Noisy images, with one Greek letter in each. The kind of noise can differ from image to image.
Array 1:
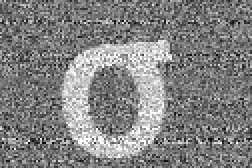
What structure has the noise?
rows of uneven size
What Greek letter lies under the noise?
sigma
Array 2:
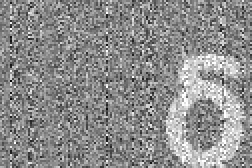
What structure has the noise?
columns of uneven size
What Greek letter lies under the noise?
delta
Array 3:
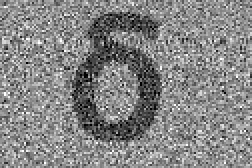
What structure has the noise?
low rank plus noise
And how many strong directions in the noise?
three or four
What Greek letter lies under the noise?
delta
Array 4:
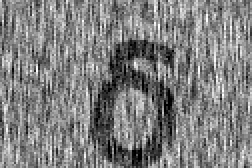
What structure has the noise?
streaked along the columns
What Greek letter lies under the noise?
delta
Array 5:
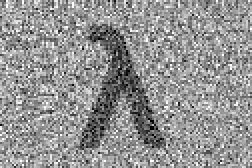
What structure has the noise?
low rank plus noise
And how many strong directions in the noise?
three or four
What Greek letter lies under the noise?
lambda
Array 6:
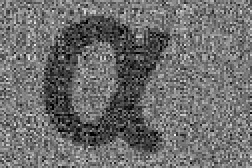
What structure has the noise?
low rank plus noise
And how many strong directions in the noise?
two
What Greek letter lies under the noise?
alpha
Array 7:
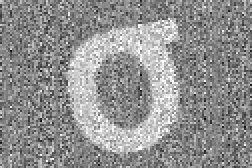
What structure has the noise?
columns of uneven size
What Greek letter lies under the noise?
sigma
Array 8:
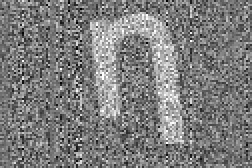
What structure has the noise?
columns of uneven size
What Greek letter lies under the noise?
eta
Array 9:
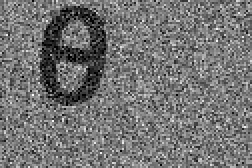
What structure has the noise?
independent entries
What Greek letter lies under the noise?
theta
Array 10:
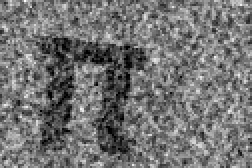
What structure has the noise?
blotchy
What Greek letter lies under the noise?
pi
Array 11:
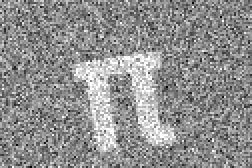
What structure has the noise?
independent entries
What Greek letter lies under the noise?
pi
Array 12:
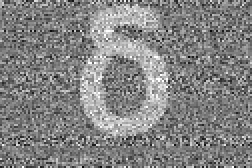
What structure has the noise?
rows of uneven size
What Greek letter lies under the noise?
delta
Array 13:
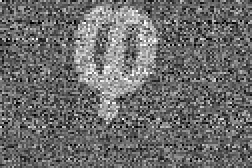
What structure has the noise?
rows of uneven size
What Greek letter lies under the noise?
phi
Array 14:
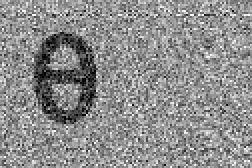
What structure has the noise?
low rank plus noise
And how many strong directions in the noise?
two
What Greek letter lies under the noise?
theta
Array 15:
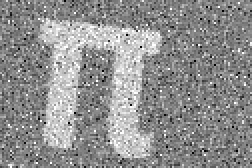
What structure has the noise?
heavy tails
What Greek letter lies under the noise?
pi
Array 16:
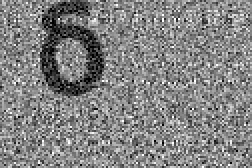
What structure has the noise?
low rank plus noise
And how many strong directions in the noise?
two
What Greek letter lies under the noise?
delta
